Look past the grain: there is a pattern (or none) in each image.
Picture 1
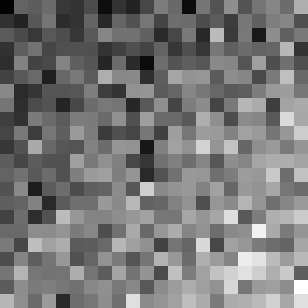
a smooth slope
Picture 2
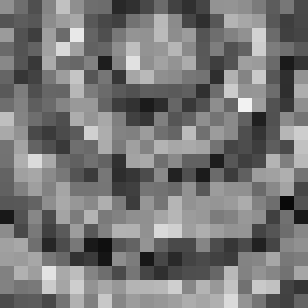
rings round one point
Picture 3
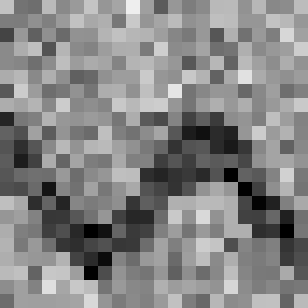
a wavy band
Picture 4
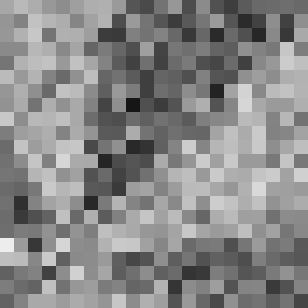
spokes from one point
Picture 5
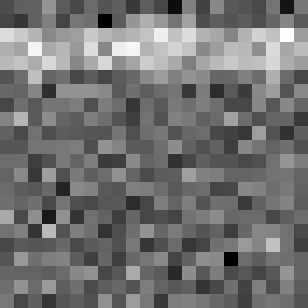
one horizontal stripe
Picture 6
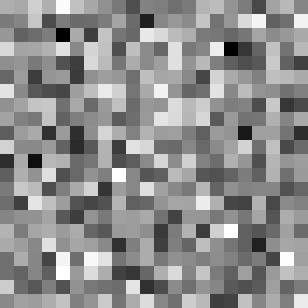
only noise
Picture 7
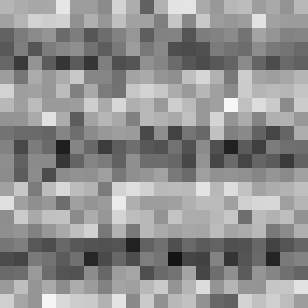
horizontal stripes
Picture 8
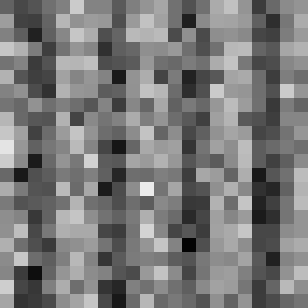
vertical stripes
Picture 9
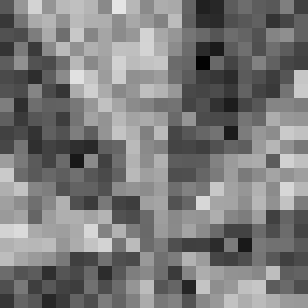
spokes from one point
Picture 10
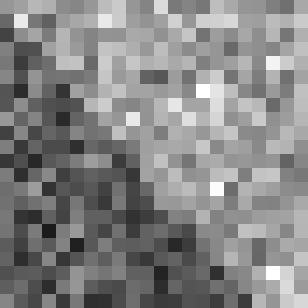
a sharp edge
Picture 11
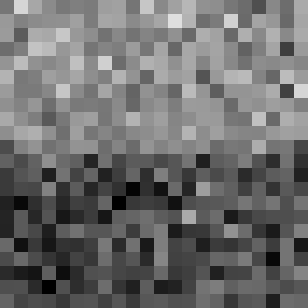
a sharp edge
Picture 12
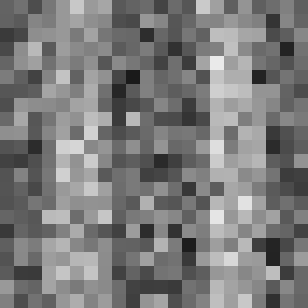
vertical stripes
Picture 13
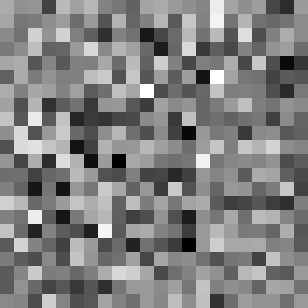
only noise
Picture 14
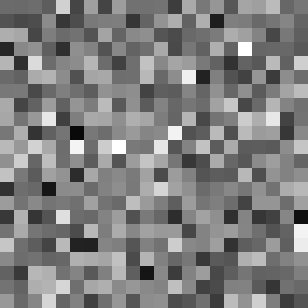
only noise
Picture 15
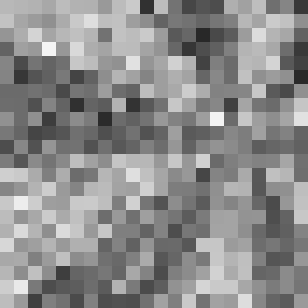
spokes from one point
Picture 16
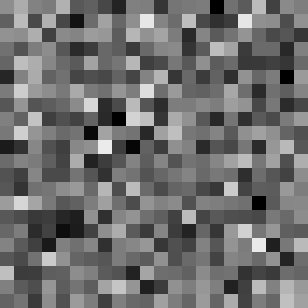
only noise
